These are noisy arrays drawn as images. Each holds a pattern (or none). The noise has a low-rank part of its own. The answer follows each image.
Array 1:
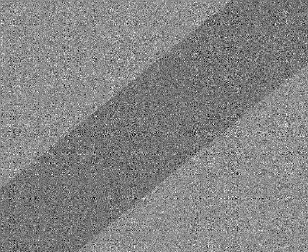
a diagonal band
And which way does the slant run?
bottom left to top right
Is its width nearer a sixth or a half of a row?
a half
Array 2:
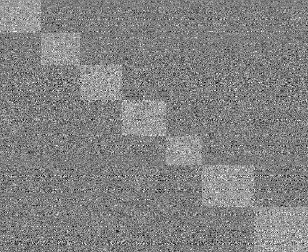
blocks along the diagonal
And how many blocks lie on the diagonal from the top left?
7
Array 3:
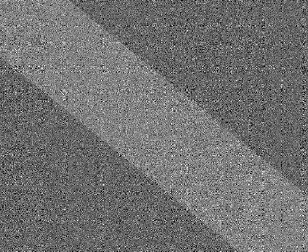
a diagonal band
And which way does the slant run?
top left to bottom right
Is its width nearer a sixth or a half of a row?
a half
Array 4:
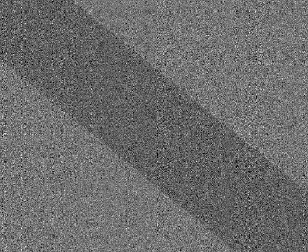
a diagonal band
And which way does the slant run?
top left to bottom right
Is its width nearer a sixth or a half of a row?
a half
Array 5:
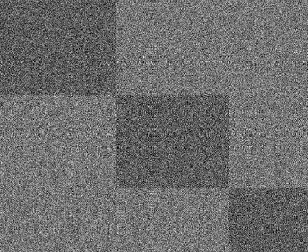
blocks along the diagonal
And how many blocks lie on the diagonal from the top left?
3
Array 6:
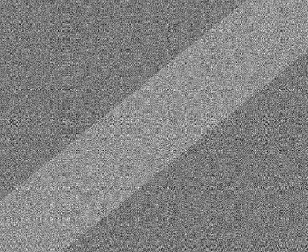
a diagonal band
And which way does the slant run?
bottom left to top right
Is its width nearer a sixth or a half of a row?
a half
